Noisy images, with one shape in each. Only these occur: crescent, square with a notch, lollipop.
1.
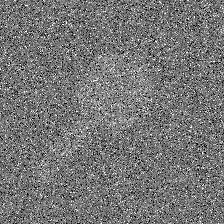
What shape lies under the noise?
lollipop
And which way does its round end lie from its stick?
up and right
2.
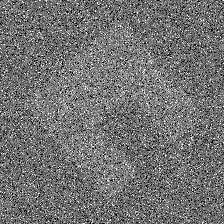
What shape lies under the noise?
square with a notch
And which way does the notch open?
down and right
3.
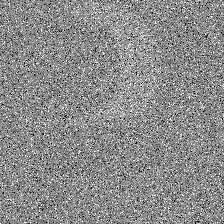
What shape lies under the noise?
crescent
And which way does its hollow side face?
left
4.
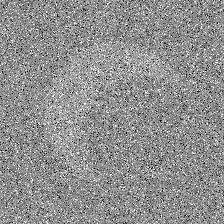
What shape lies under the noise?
crescent
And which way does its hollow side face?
down and right
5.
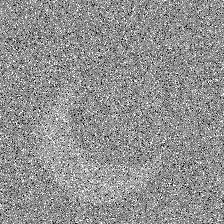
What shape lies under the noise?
crescent
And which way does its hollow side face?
up and right
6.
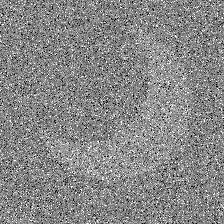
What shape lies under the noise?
crescent
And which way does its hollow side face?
up and left
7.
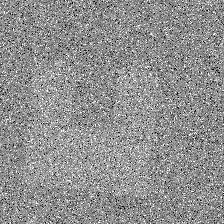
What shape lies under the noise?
square with a notch
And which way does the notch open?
up
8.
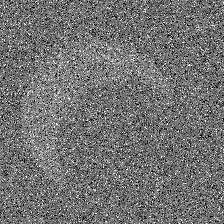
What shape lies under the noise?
crescent
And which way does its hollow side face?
down and right
